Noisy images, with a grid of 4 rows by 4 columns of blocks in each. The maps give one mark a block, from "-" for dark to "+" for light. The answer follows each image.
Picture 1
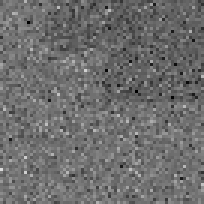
+ - - -
+ + - -
+ + + +
+ + + +
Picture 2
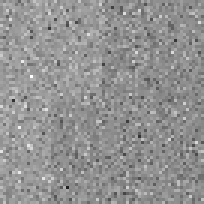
+ + - -
+ + - -
+ - - -
+ - - -
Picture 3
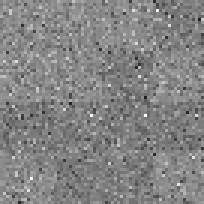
+ + + -
+ + - +
- - - -
+ - - +
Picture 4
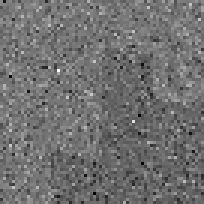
+ + + +
+ + - +
+ + - -
+ - - -
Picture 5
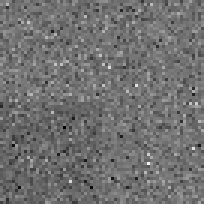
+ + + +
+ + + +
- - + +
- - + +
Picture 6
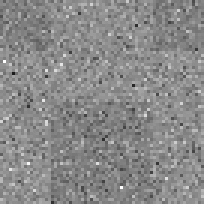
- + + -
+ + + +
+ - - +
+ - - +
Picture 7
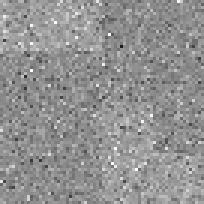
+ + - -
- - - -
- - + -
- - + +
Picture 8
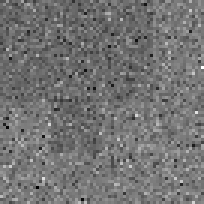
- - - +
- - - +
+ - + +
+ + + +
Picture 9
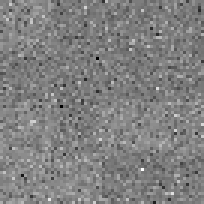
+ - - -
- - - -
+ - + +
+ + - -
